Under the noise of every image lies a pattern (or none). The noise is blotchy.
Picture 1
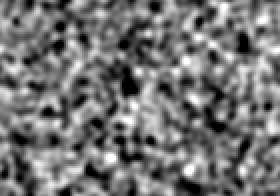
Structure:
only noise
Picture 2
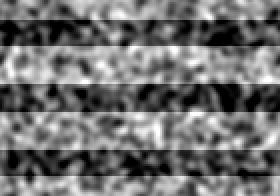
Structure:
horizontal stripes
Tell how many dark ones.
3
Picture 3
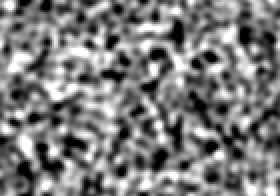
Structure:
only noise
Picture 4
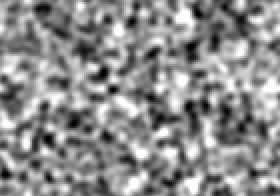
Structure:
only noise
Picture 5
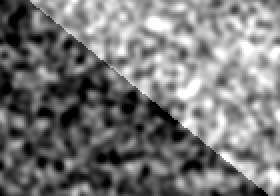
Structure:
a sharp edge
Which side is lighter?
top right
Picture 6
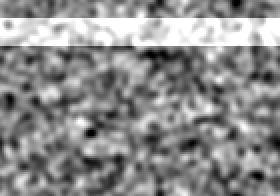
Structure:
one horizontal stripe
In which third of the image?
top
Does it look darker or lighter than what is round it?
lighter
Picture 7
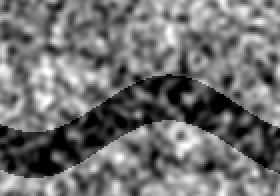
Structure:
a wavy band
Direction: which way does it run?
left to right
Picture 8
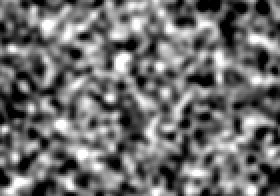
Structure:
only noise
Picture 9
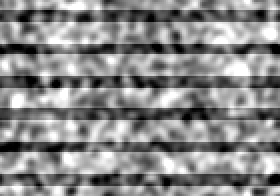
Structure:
horizontal stripes
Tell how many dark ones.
6
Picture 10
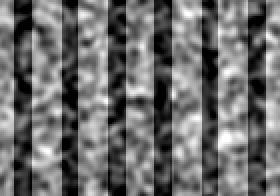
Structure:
vertical stripes
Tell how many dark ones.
6
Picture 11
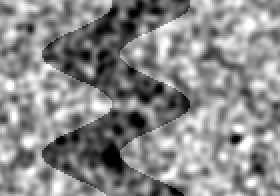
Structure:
a wavy band
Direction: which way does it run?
top to bottom
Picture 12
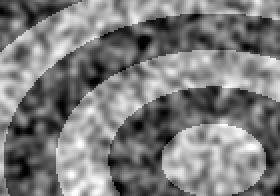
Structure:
rings round one point
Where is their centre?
bottom right
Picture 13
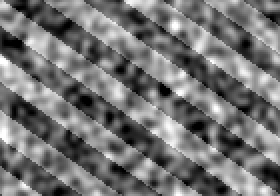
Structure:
diagonal stripes
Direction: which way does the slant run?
top left to bottom right
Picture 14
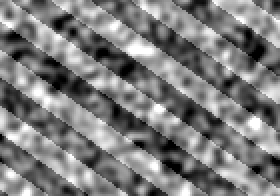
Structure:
diagonal stripes
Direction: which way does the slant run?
top left to bottom right
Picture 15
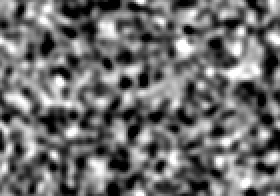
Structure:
only noise
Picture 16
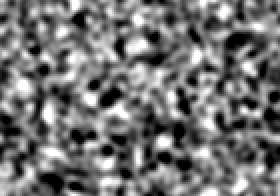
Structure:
only noise
